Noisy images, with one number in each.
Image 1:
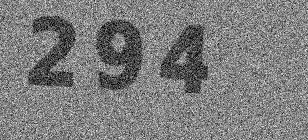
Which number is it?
294
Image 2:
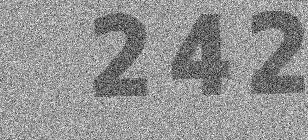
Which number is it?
242
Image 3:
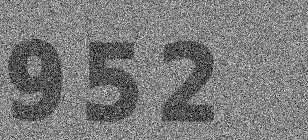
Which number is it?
952
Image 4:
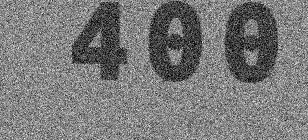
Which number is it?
400
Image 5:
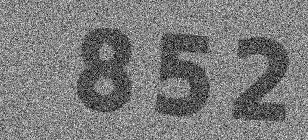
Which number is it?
852
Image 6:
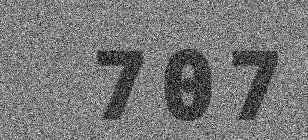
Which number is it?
707
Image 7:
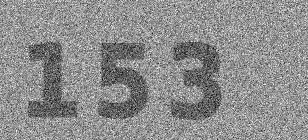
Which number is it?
153
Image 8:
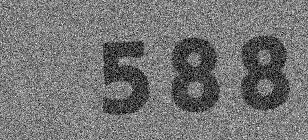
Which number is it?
588
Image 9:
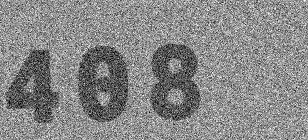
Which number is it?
408
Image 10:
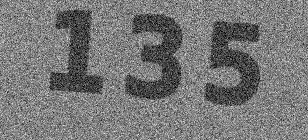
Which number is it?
135
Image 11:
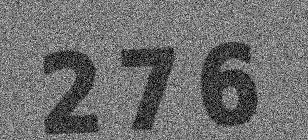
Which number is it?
276
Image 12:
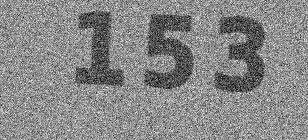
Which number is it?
153
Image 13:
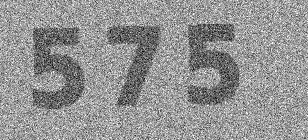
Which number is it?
575
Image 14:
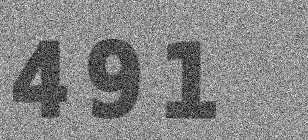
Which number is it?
491
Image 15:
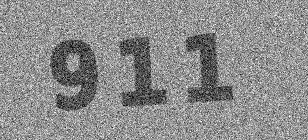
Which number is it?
911
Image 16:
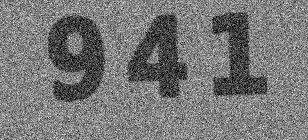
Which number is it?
941
